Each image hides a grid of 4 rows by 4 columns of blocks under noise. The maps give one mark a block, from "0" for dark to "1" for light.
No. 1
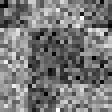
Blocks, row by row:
0 1 1 0
1 0 0 1
1 0 0 0
1 0 1 1
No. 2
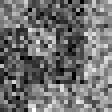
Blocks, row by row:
1 0 0 1
0 1 0 1
0 0 0 1
0 1 1 1
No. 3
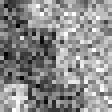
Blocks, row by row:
0 1 1 1
0 0 1 1
0 0 1 1
1 0 0 1
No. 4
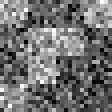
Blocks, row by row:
1 0 0 1
0 1 1 0
0 1 0 0
1 0 0 0
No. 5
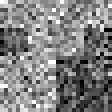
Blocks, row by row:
1 1 1 1
0 1 1 0
1 1 0 0
1 1 0 0
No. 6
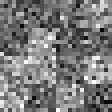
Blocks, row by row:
0 0 0 1
0 1 0 0
1 1 0 1
1 0 1 0
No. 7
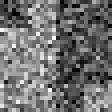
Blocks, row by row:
0 1 0 0
1 1 0 0
1 1 0 0
1 1 0 1
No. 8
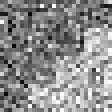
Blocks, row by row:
0 0 0 0
0 0 0 1
0 0 1 1
0 1 1 1
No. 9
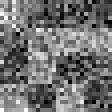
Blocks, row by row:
1 0 0 0
0 1 1 1
0 1 0 0
1 0 1 0
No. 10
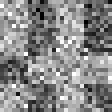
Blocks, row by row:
1 0 1 0
1 0 1 0
0 1 1 1
1 0 1 0
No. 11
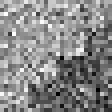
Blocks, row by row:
1 1 1 1
1 1 1 0
1 1 0 0
1 0 0 0
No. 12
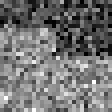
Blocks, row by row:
0 0 0 0
1 1 0 0
1 1 1 1
1 1 1 1
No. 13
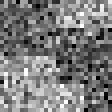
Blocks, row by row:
0 0 1 1
0 0 0 0
1 1 0 0
1 1 1 0
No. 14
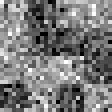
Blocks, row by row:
1 0 1 1
1 0 0 0
1 1 1 0
0 1 0 1
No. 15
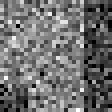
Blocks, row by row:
1 1 1 0
1 1 1 0
1 1 1 0
0 1 1 0
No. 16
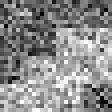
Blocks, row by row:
0 0 0 0
0 0 1 1
0 1 1 1
1 1 1 0
